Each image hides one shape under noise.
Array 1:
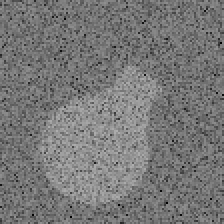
light bulb
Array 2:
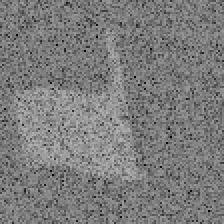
flag
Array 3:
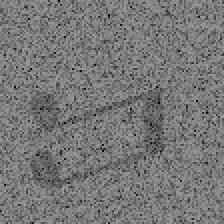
pair of musical notes
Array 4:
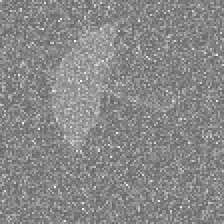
umbrella
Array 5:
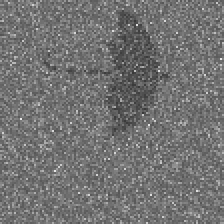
umbrella
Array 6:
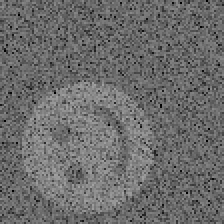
smiling face
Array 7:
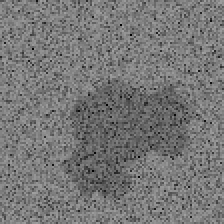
car
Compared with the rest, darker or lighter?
darker
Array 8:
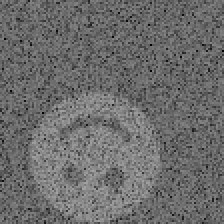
smiling face
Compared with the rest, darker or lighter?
lighter
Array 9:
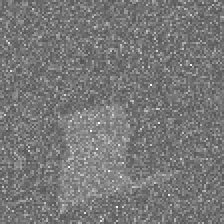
flag
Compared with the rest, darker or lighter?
lighter
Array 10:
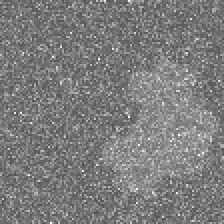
car
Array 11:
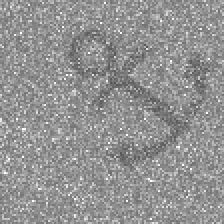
anchor
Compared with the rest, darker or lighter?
darker
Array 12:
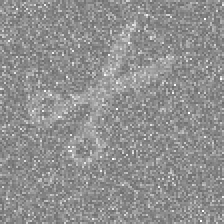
pair of scissors
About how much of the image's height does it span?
two thirds
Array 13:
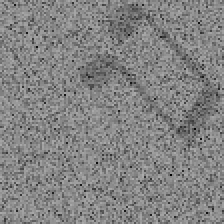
pair of musical notes
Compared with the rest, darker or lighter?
darker
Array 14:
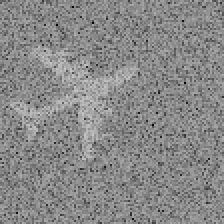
airplane
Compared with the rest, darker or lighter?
lighter
